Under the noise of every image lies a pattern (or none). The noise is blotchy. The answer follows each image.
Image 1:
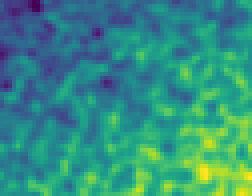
a smooth slope
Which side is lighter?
bottom right
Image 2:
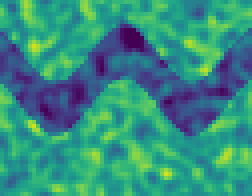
a wavy band
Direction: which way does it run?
left to right
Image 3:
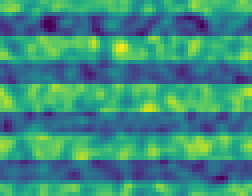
horizontal stripes
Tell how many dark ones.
4
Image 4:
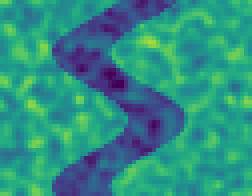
a wavy band
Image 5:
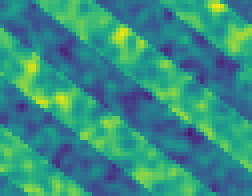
diagonal stripes
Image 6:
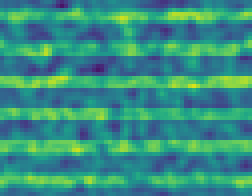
horizontal stripes
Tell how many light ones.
6
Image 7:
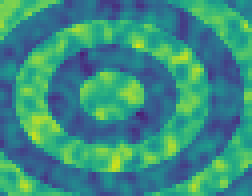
rings round one point
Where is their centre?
centre
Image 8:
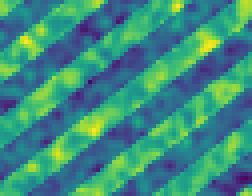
diagonal stripes
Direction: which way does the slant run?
bottom left to top right
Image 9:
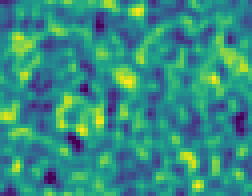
only noise
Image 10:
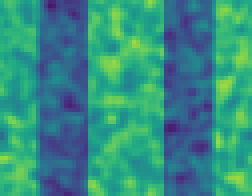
vertical stripes
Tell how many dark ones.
2
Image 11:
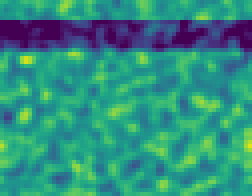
one horizontal stripe
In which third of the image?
top
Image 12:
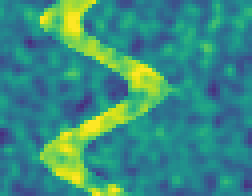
a wavy band
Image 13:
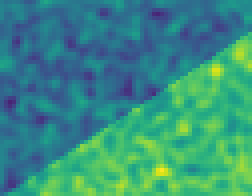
a sharp edge
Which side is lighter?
bottom right
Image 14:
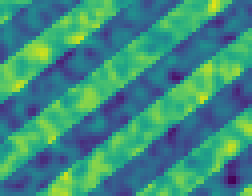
diagonal stripes
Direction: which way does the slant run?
bottom left to top right
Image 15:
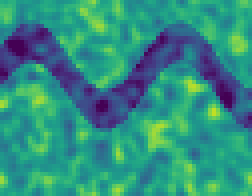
a wavy band
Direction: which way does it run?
left to right
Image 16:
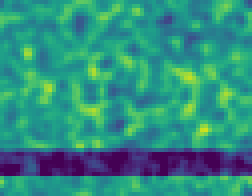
one horizontal stripe
